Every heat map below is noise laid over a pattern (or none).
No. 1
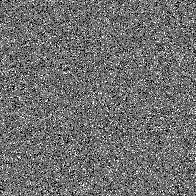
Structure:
only noise
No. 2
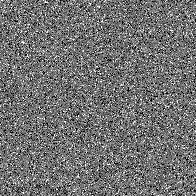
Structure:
only noise
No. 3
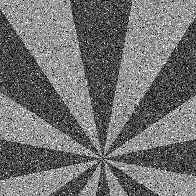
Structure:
spokes from one point
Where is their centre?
bottom middle
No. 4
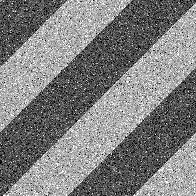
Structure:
diagonal stripes
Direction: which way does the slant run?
bottom left to top right
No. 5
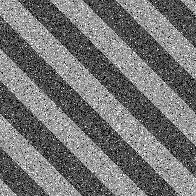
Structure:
diagonal stripes
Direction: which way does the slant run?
top left to bottom right
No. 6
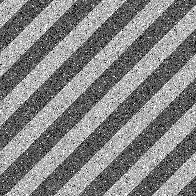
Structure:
diagonal stripes
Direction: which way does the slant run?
bottom left to top right
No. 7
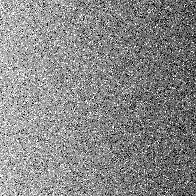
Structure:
a smooth slope
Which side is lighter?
left
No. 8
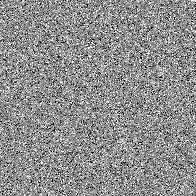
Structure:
only noise
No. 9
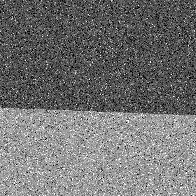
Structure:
a sharp edge
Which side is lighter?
bottom
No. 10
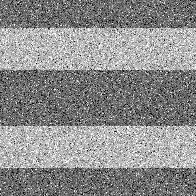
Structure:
horizontal stripes
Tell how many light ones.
2
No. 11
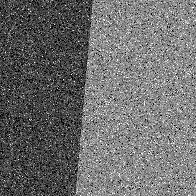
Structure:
a sharp edge
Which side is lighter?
right
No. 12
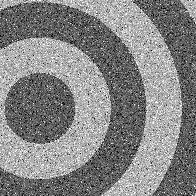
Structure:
rings round one point
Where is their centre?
middle left
